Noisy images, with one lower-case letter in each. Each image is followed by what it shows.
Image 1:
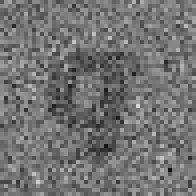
q
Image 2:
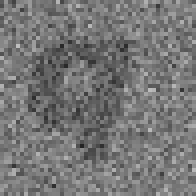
q
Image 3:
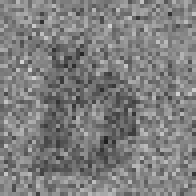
b
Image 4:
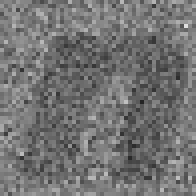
n
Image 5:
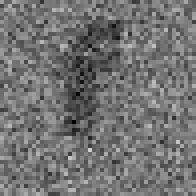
f
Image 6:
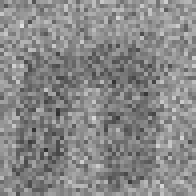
n
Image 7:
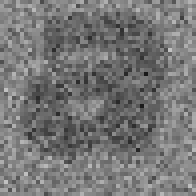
a
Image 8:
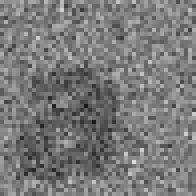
a
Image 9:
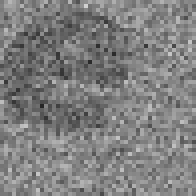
e
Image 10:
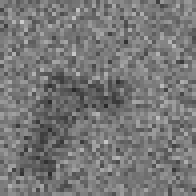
r
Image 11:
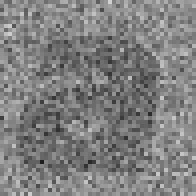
a
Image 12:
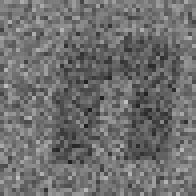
n
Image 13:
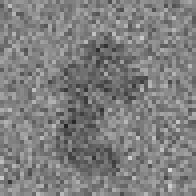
t
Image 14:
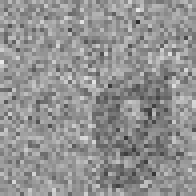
g
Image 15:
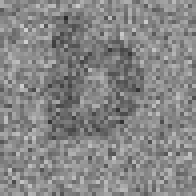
b
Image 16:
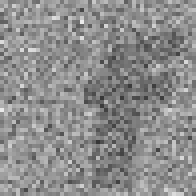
f
